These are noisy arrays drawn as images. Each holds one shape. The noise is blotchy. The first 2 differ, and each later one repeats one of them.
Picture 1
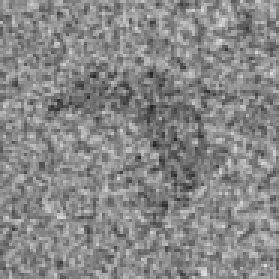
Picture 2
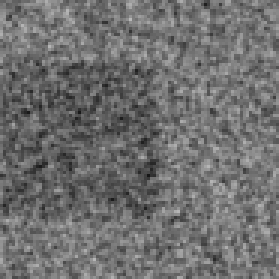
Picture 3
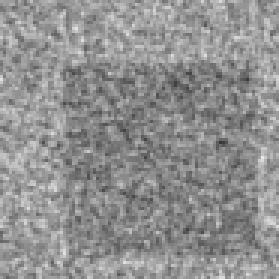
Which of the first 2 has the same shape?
2
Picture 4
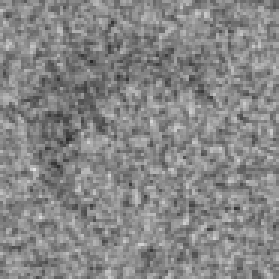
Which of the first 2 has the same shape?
1
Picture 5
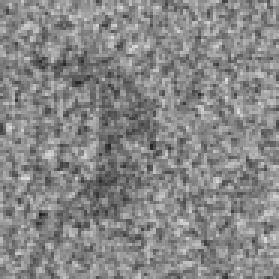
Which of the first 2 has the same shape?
1
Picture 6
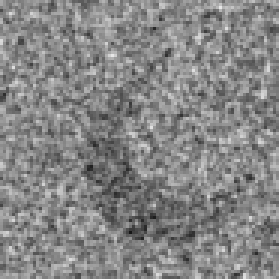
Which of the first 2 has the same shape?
1
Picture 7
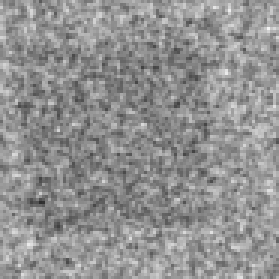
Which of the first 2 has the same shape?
2
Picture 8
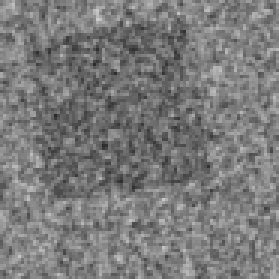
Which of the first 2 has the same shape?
2
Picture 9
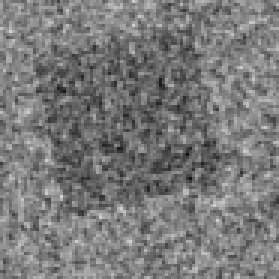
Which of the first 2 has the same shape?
2
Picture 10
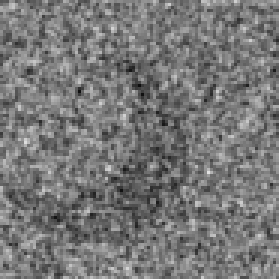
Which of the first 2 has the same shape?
1
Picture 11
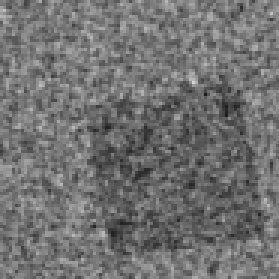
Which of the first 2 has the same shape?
2
